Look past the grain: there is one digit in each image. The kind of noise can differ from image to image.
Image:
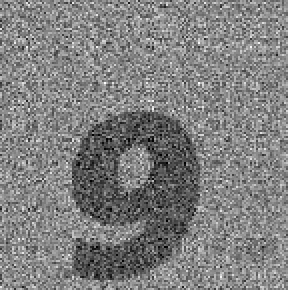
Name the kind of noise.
low rank plus noise
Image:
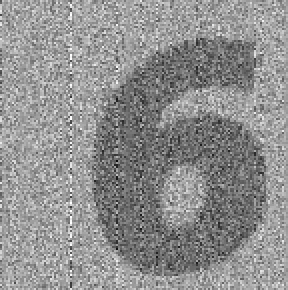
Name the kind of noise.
columns of uneven size
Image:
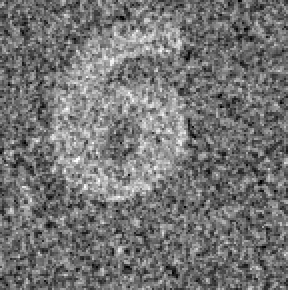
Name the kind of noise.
blotchy
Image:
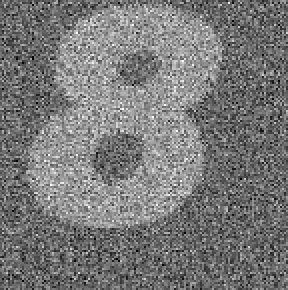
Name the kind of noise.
low rank plus noise
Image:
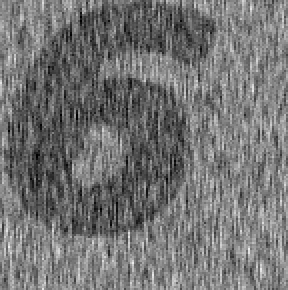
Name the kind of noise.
streaked along the columns
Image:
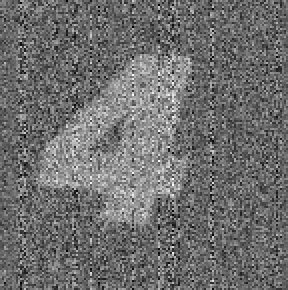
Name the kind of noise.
columns of uneven size
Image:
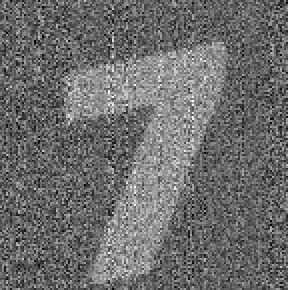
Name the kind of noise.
columns of uneven size
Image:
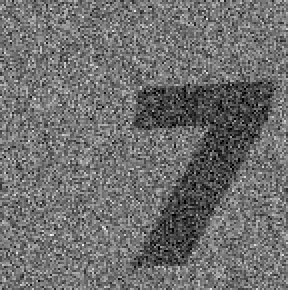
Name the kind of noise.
independent entries
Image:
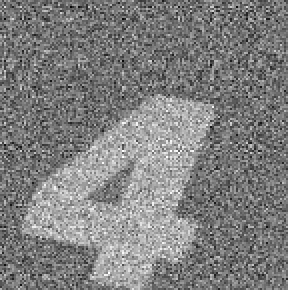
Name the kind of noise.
low rank plus noise
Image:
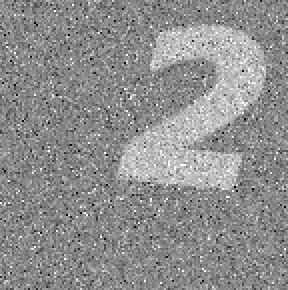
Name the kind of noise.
heavy tails
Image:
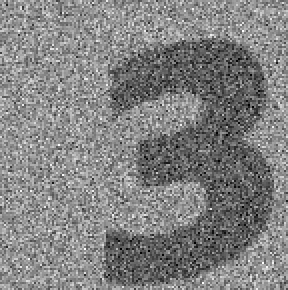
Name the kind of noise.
independent entries
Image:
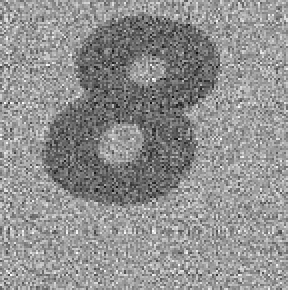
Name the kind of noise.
low rank plus noise
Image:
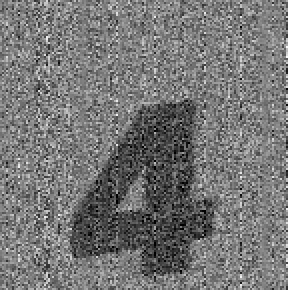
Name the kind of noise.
columns of uneven size
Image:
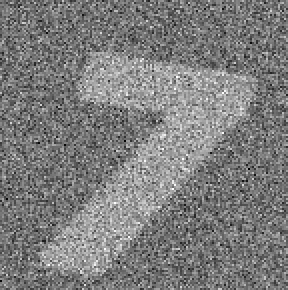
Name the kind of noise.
independent entries
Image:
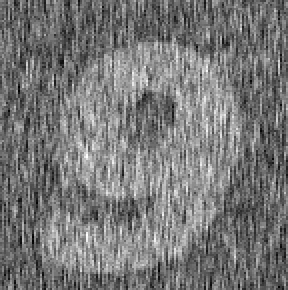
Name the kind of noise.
streaked along the columns
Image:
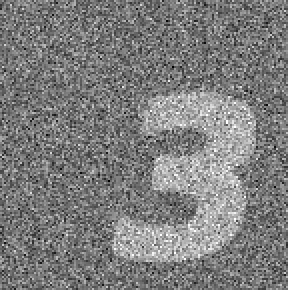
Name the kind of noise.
independent entries
